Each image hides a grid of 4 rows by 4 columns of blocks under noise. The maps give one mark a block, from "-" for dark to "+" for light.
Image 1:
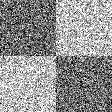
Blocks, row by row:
- - + +
- - + +
+ + - -
+ + - -
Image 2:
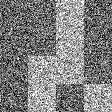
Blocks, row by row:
- - + -
- - + -
- + + -
- + - +
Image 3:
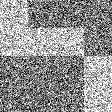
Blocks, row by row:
+ - - -
+ + + -
- - - +
- - - +
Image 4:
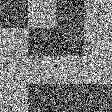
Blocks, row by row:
- + - +
+ - - +
+ + + +
+ - - -
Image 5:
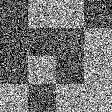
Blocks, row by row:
- + + -
- - - +
- + - +
+ - + +
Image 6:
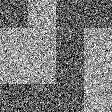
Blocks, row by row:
- + - -
+ + - +
+ + - +
- - - +
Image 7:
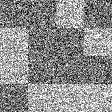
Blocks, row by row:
- - + -
+ - - +
+ - - -
- + + +
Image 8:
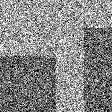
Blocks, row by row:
+ + + +
+ + + -
- - + -
- - + -
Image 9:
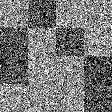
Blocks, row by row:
+ - + +
- + - +
- + + -
+ + + -
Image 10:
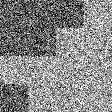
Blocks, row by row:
- - - +
- - + +
+ + + +
- + + +
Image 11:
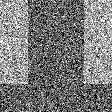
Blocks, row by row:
+ - - +
+ - - +
+ - - +
- - - -
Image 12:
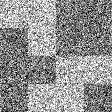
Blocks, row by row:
+ + - -
- + - -
- - + +
- + + -
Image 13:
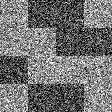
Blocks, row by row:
+ - - +
+ + - -
- + + +
+ - - +
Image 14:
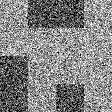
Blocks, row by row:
+ - - +
+ + + +
- + + +
- + - +
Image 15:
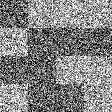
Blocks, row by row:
- + + +
+ - - -
- - + +
+ - - +
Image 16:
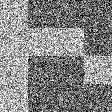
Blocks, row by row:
+ - - -
+ + + -
+ - - +
+ - - -
